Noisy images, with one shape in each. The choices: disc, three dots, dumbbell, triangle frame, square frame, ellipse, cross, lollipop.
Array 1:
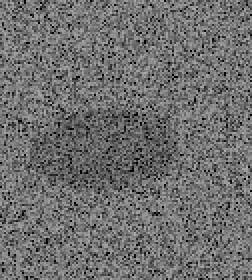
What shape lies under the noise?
ellipse
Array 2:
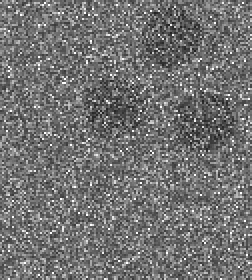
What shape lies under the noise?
three dots
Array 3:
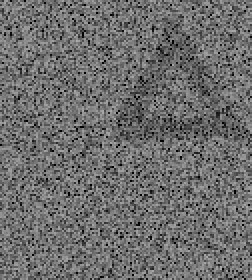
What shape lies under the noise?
triangle frame
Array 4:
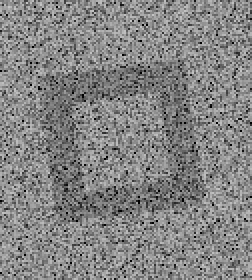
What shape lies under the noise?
square frame
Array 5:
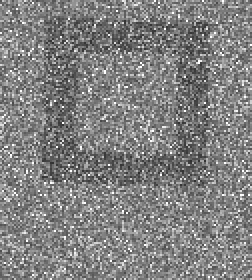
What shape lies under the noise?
square frame
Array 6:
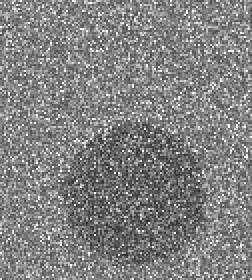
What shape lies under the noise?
disc
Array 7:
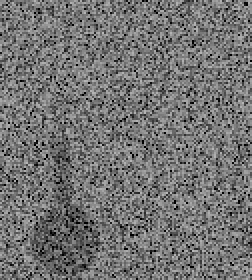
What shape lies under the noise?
lollipop
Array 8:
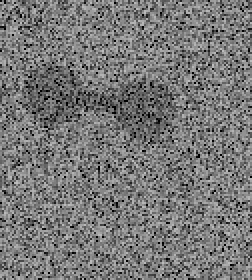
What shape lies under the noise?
dumbbell
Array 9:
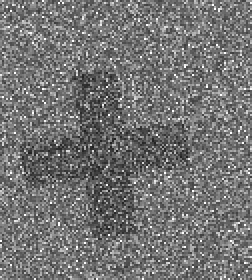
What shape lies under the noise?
cross
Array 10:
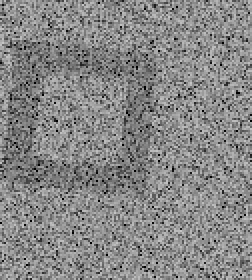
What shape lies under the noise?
square frame
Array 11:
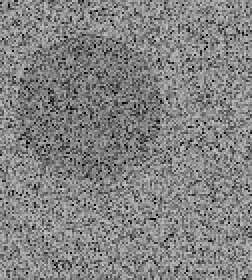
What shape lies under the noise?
disc
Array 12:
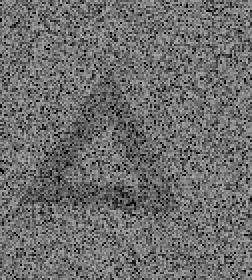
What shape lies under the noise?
triangle frame
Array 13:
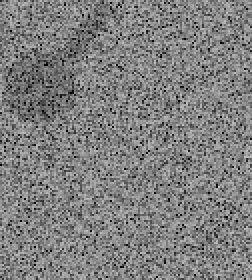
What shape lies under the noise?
lollipop
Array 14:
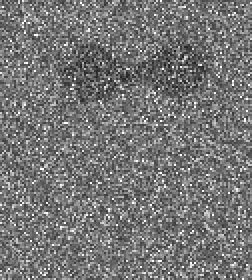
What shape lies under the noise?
dumbbell
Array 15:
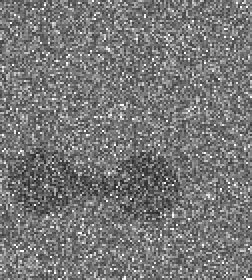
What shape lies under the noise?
dumbbell
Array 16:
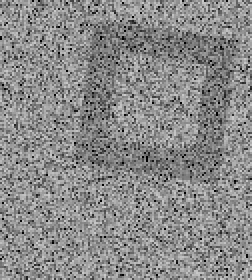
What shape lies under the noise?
square frame
